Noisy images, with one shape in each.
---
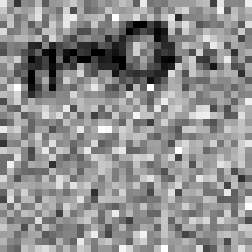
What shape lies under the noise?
key
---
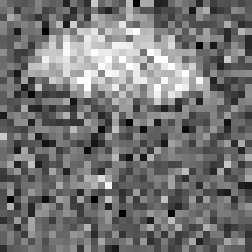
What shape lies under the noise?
umbrella
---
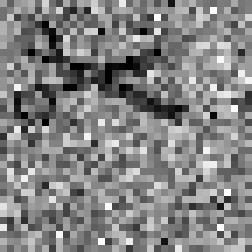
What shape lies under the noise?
pair of scissors
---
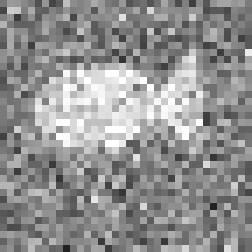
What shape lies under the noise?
fish
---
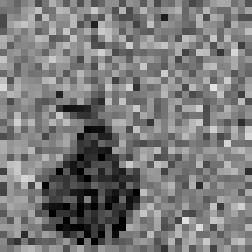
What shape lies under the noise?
pear
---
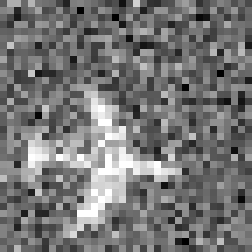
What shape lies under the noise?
airplane
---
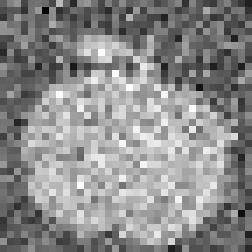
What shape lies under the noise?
apple
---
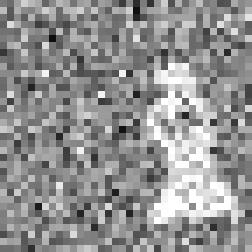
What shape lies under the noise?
chess bishop
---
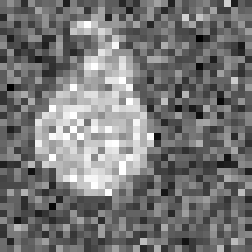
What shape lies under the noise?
pear
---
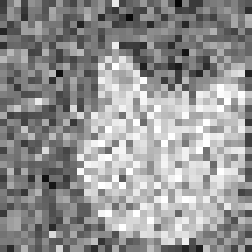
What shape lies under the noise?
cat's head
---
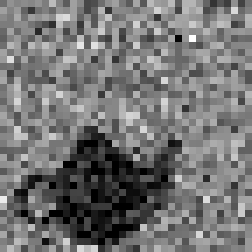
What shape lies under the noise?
teapot
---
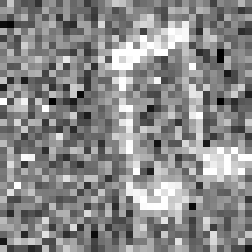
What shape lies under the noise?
pair of musical notes
